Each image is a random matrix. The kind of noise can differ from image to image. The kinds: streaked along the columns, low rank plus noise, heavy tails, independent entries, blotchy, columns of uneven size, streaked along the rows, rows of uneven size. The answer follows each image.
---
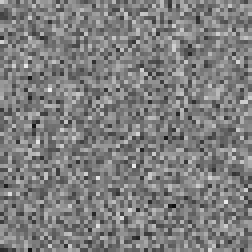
independent entries
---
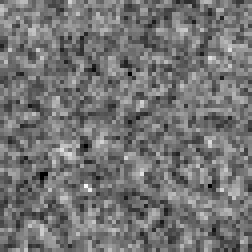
blotchy
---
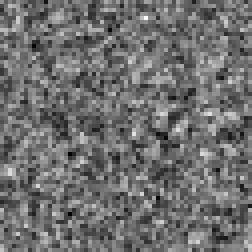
blotchy
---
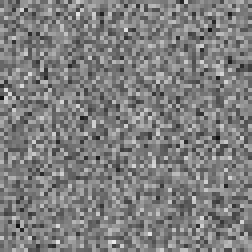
independent entries
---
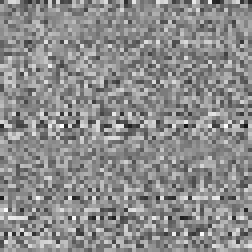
rows of uneven size
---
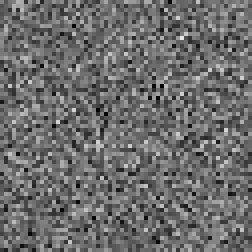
independent entries
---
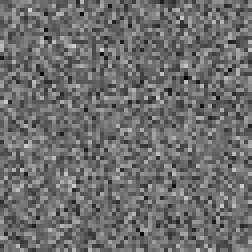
independent entries
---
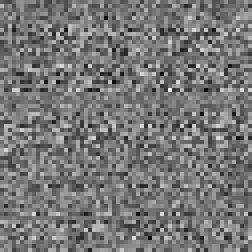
rows of uneven size
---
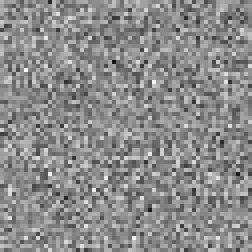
low rank plus noise
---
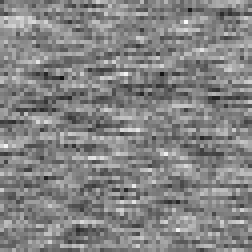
streaked along the rows
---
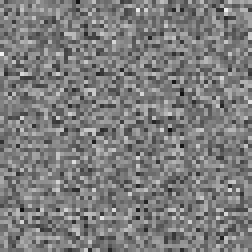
low rank plus noise
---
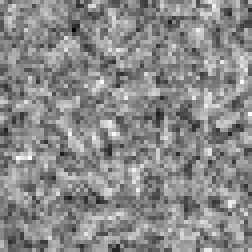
blotchy
